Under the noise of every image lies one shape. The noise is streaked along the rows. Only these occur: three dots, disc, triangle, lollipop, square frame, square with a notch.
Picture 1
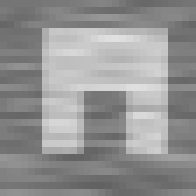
square with a notch
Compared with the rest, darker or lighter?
lighter
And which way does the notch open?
down
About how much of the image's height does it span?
two thirds
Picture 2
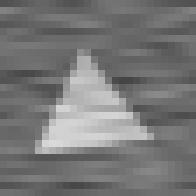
triangle
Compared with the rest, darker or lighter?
lighter
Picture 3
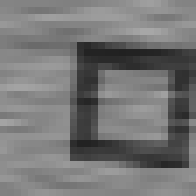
square frame
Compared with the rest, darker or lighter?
darker
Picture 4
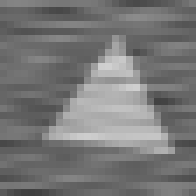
triangle
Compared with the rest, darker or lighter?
lighter
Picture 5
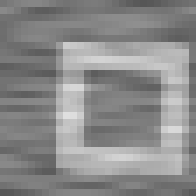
square frame
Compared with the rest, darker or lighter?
lighter
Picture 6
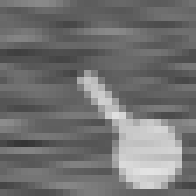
lollipop
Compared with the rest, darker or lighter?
lighter
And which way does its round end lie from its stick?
down and right
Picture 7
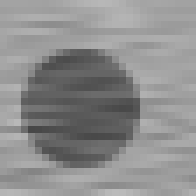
disc
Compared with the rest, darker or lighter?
darker
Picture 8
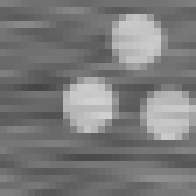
three dots
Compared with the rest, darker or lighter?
lighter
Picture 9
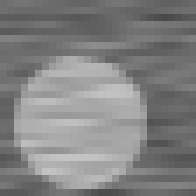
disc
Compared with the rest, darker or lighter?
lighter
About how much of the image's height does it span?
two thirds
